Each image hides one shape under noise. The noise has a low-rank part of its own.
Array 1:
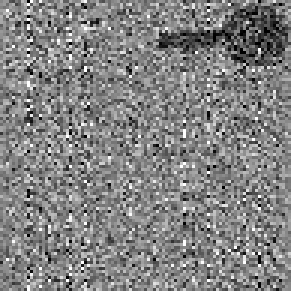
lollipop
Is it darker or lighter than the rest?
darker
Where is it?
top right
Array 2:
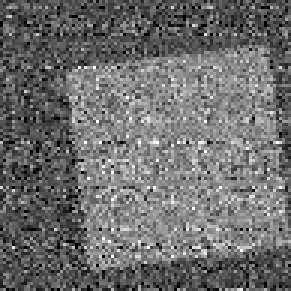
square
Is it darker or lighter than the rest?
lighter
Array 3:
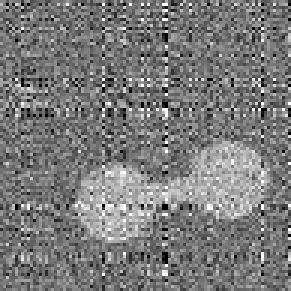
dumbbell
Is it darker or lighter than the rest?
lighter
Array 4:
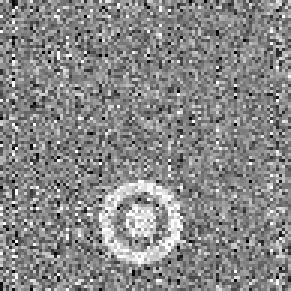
bullseye
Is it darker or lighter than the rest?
lighter
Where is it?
bottom middle
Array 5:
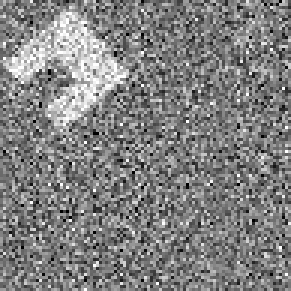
square with a notch
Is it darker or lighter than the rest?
lighter
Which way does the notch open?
down and left
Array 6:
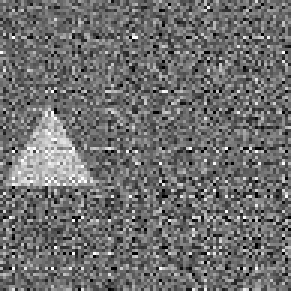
triangle
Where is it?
middle left
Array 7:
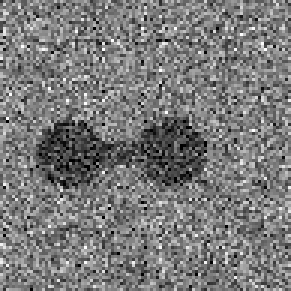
dumbbell
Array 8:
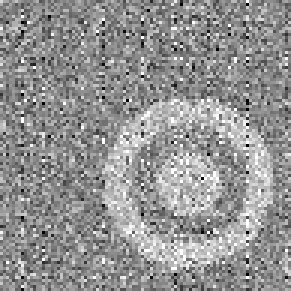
bullseye
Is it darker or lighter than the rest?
lighter
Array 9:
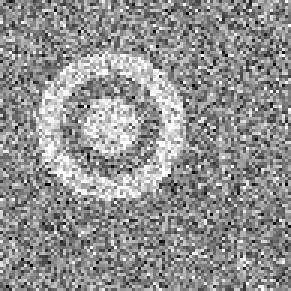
bullseye
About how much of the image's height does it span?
half
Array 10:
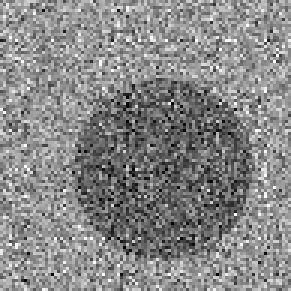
disc
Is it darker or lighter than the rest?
darker
